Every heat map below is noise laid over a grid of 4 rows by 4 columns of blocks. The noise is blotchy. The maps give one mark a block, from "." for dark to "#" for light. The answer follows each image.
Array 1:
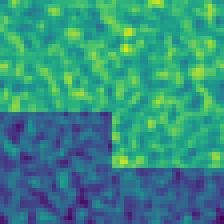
####
####
..##
....
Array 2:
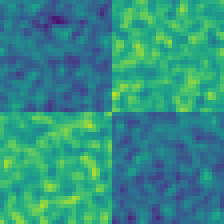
..##
..##
##..
##..
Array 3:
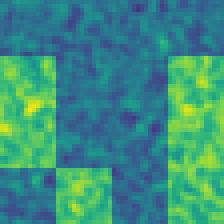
....
#..#
#..#
.#.#
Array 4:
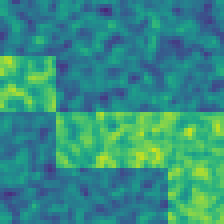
....
#...
.###
...#
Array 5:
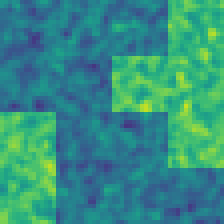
...#
..##
#..#
#...
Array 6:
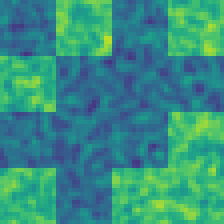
.#.#
#...
...#
#.##
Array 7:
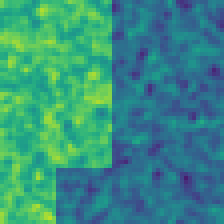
##..
##..
##..
#...
